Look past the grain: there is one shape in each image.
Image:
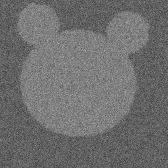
bear's head
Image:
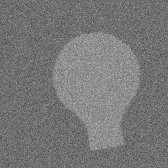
light bulb
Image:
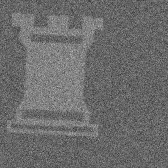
chess rook
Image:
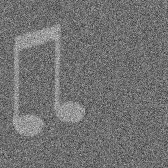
pair of musical notes
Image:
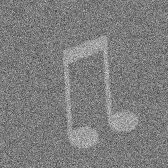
pair of musical notes
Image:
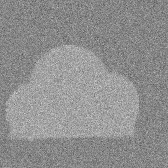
cloud
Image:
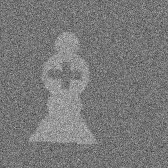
chess bishop
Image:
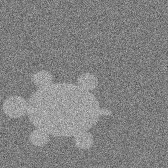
turtle
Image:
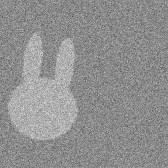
rabbit's head
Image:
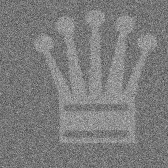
chess queen
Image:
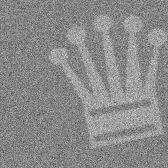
chess queen
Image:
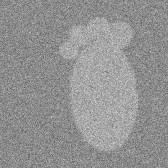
footprint
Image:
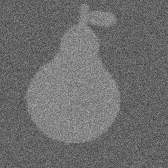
pear
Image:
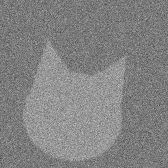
cat's head
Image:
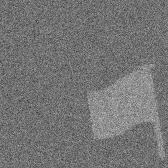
flag
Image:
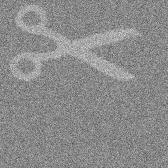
pair of scissors
